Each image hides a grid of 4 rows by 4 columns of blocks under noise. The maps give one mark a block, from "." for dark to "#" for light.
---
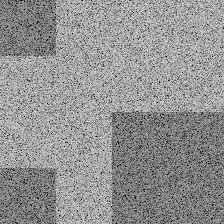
. # # #
# # # #
# # . .
. # . .
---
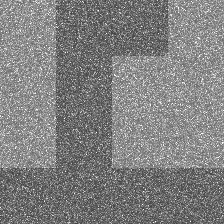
# . . #
# . # #
# . # #
. . . .
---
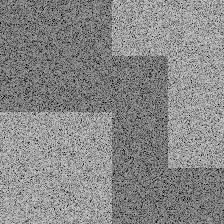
. . # #
. . . #
# # . #
# # . .
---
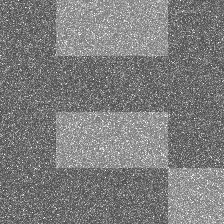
. # # .
. . . .
. # # .
. . . #
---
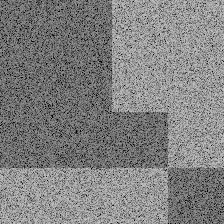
. . # #
. . # #
. . . #
# # # .
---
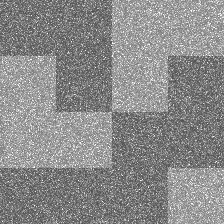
. . # #
# . # .
# # . .
. . . #
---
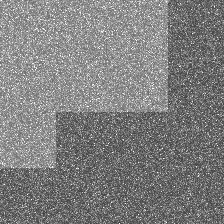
# # # .
# # # .
# . . .
. . . .
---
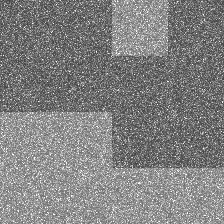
. . # .
. . . .
# # . .
# # # #
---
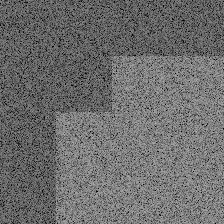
. . . .
. . # #
. # # #
. # # #
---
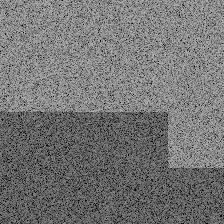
# # # #
# # # #
. . . #
. . . .
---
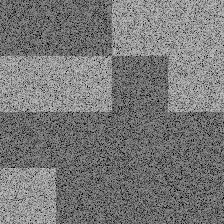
. . # #
# # . #
. . . .
# . . .
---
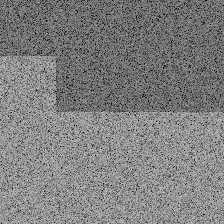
. . . .
# . . .
# # # #
# # # #
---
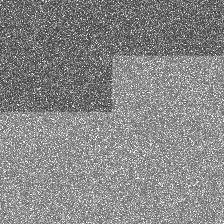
. . . .
. . # #
# # # #
# # # #
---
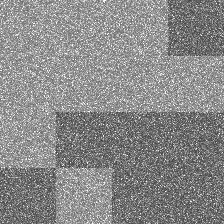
# # # .
# # # #
# . . .
. # . .
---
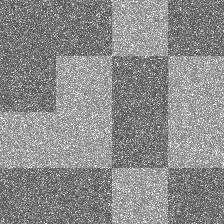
. . # .
. # . #
# # . #
. . # .
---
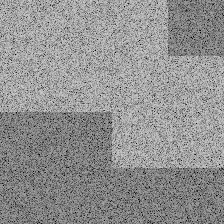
# # # .
# # # #
. . # #
. . . .
